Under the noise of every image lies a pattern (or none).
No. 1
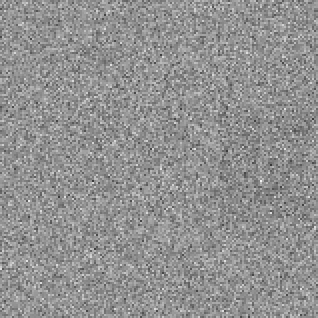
one block
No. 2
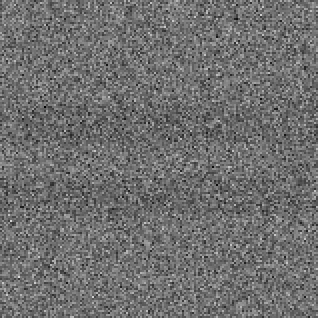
bands of rows
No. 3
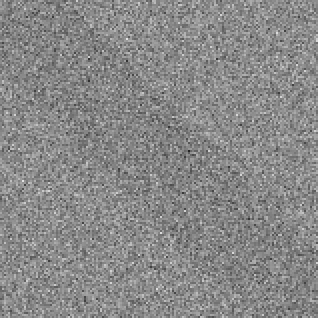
a diagonal band
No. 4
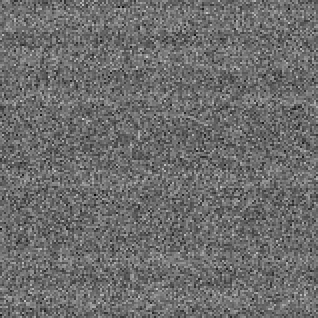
bands of rows
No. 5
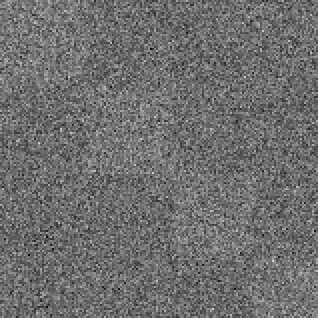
blocks along the diagonal
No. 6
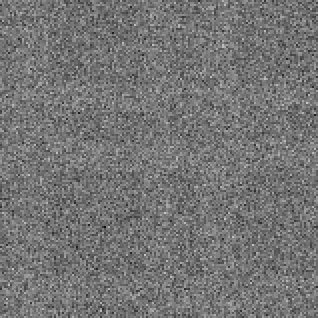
bands of rows crossing bands of columns
